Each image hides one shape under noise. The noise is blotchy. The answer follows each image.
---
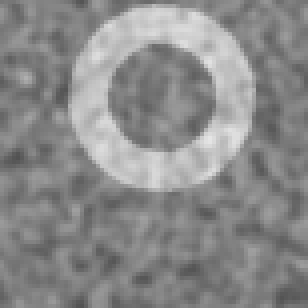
ring
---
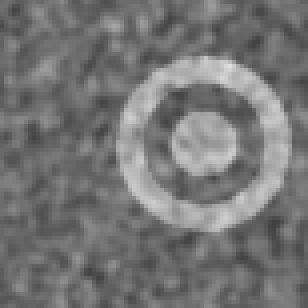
bullseye
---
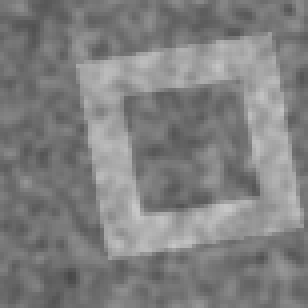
square frame
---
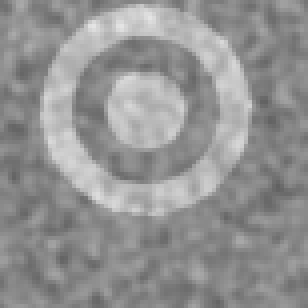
bullseye
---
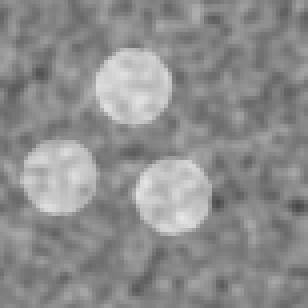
three dots
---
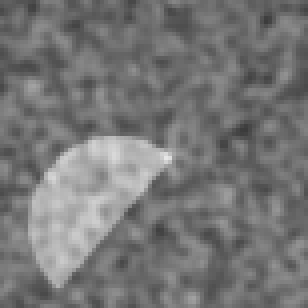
half disc
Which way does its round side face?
up and left
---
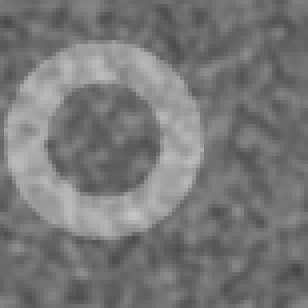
ring
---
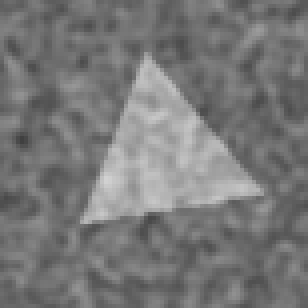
triangle
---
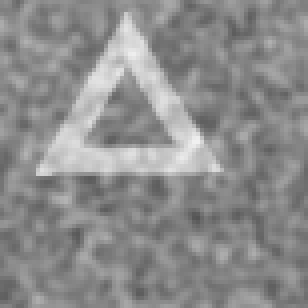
triangle frame
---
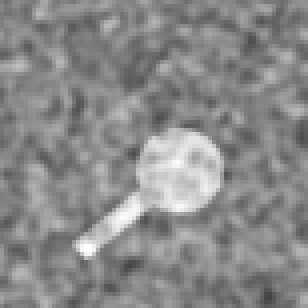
lollipop
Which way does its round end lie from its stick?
up and right
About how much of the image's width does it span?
half
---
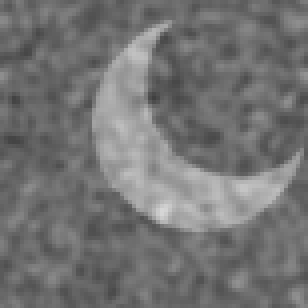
crescent
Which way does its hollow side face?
up and right
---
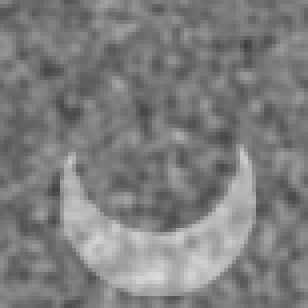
crescent
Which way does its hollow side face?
up
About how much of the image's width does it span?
two thirds
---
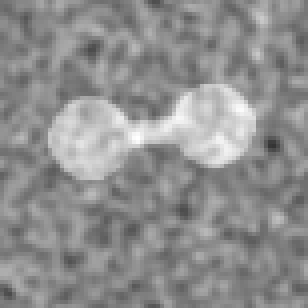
dumbbell
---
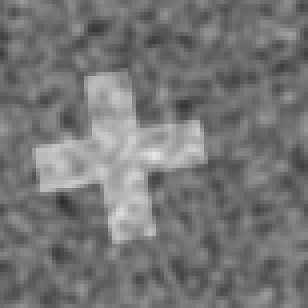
cross
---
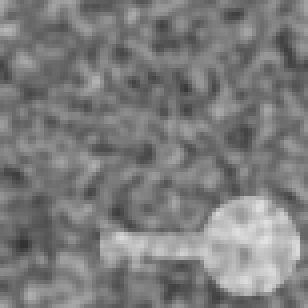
lollipop
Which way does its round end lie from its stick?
right
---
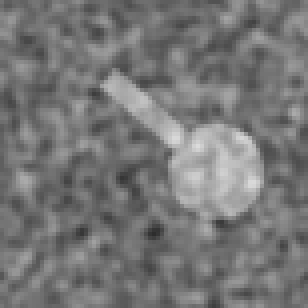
lollipop
